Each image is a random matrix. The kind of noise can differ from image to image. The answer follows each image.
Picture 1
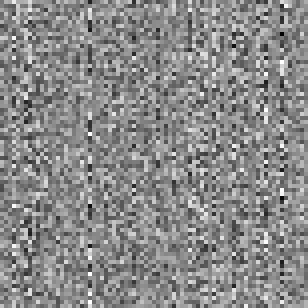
columns of uneven size
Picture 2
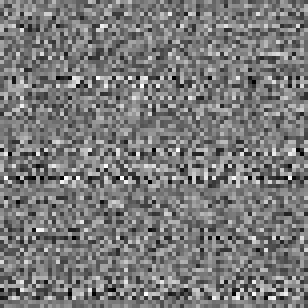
rows of uneven size
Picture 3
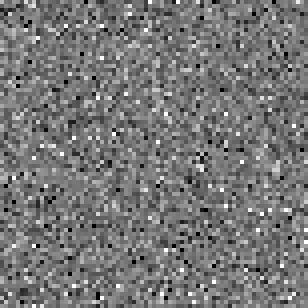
heavy tails
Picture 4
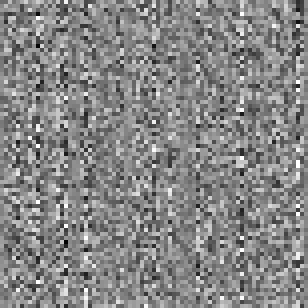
columns of uneven size
